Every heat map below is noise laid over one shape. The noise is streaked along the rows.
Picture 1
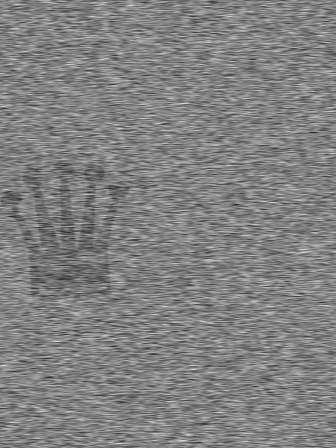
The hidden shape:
chess queen
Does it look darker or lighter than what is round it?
darker
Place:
middle left
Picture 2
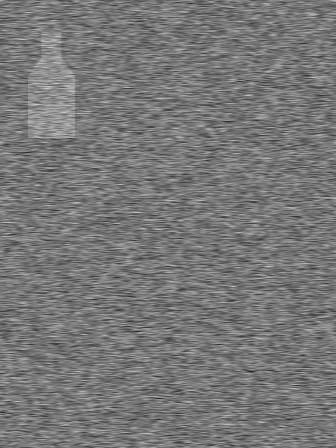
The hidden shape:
bottle
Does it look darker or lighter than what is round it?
lighter
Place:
top left
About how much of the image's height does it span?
a quarter
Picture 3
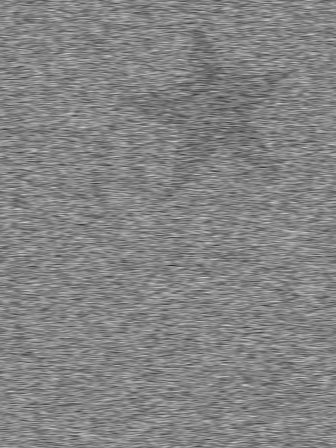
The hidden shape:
star
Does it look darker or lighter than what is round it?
darker
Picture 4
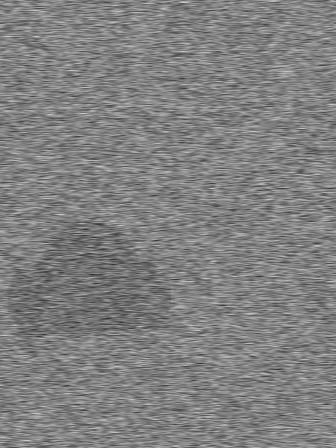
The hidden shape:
cloud
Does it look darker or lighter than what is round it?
darker
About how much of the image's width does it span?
half
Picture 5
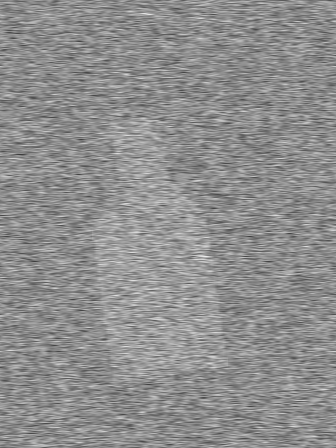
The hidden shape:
bottle
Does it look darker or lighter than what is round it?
lighter
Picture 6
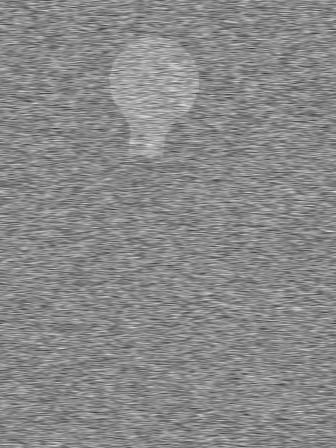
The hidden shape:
light bulb
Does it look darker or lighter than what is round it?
lighter
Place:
top middle
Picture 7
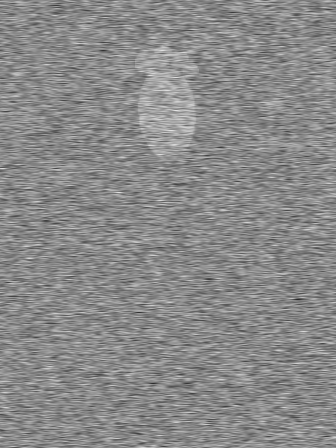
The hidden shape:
footprint
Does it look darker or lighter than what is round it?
lighter
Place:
top middle
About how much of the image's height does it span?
a quarter
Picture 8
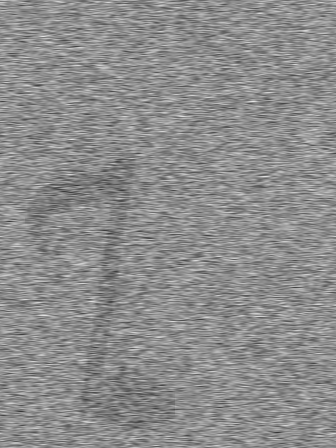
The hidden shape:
musical note
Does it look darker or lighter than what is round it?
darker
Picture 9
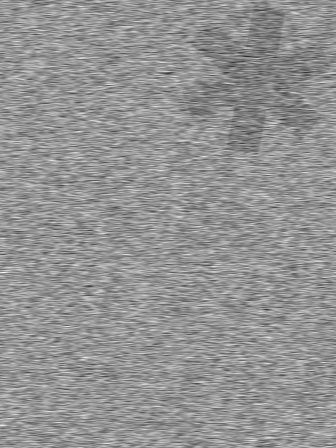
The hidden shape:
asterisk
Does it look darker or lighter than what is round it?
darker
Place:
top right
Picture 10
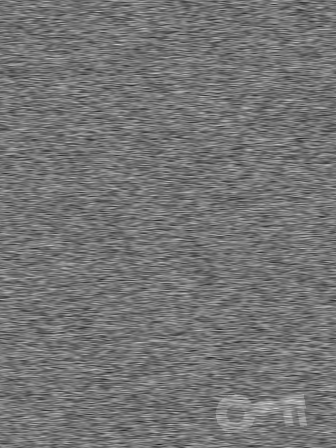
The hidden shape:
key
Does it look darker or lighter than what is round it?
lighter
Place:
bottom right
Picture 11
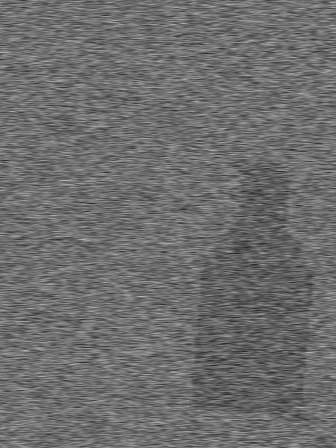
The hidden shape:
bottle
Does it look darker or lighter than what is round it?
darker
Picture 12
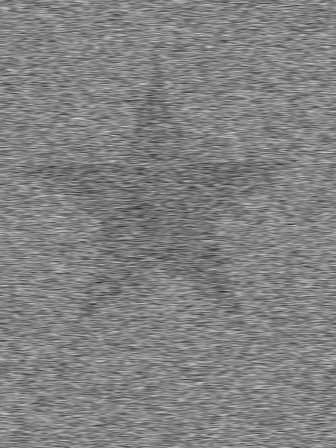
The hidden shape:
star
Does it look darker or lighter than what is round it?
darker
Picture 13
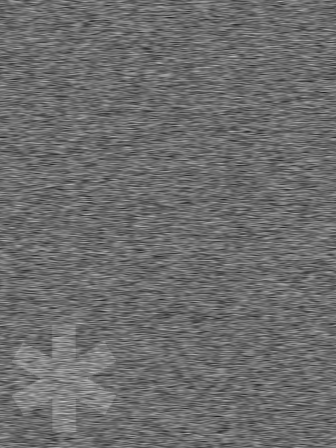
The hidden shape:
asterisk
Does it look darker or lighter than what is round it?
lighter
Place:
bottom left
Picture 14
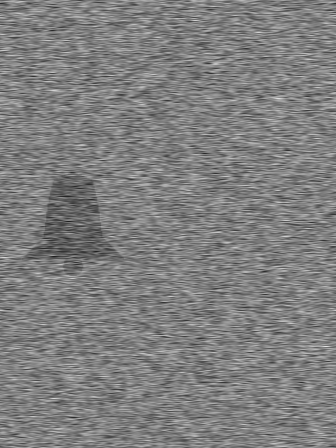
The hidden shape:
bell
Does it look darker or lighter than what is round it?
darker
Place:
middle left
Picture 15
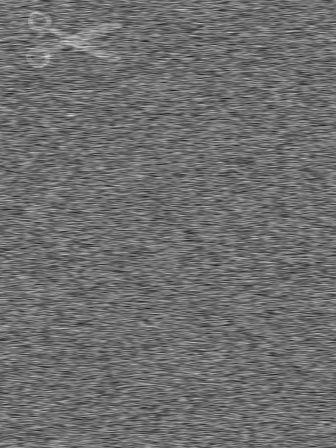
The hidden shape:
pair of scissors
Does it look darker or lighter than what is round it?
lighter
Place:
top left
